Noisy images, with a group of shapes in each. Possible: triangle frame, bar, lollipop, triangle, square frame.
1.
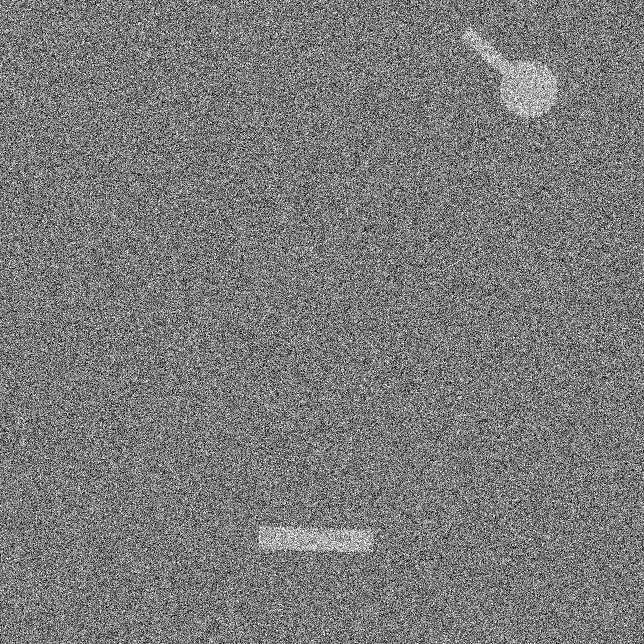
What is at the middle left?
nothing
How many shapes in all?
2
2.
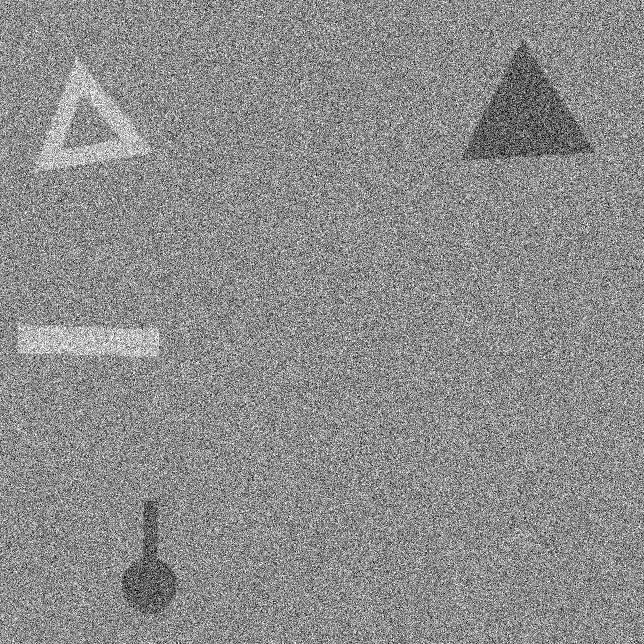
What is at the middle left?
bar
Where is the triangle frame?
top left
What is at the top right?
triangle
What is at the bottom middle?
nothing
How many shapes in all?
4
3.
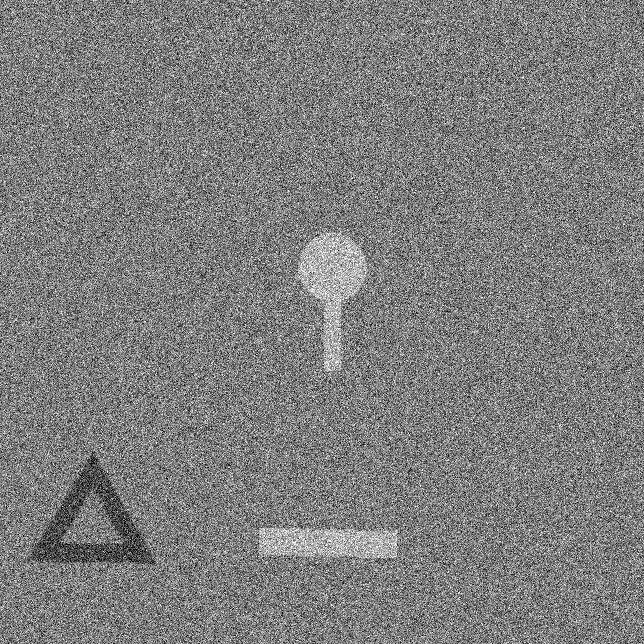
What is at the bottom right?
nothing
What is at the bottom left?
triangle frame
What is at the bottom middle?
bar
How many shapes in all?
3
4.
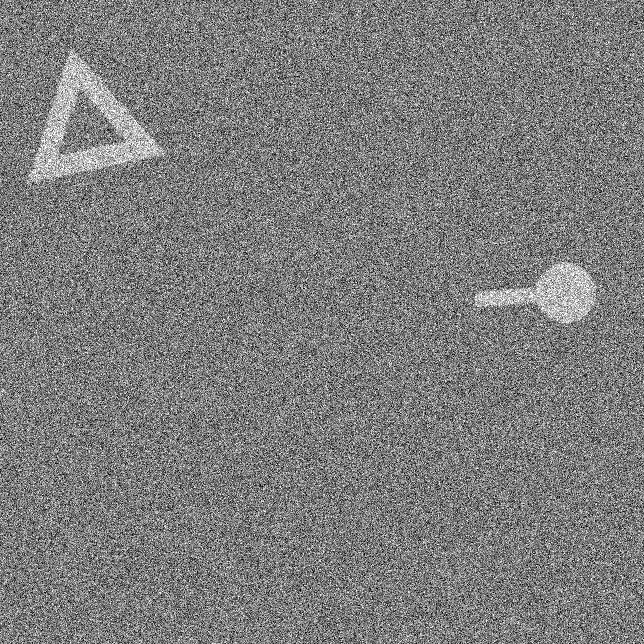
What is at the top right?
nothing
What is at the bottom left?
nothing
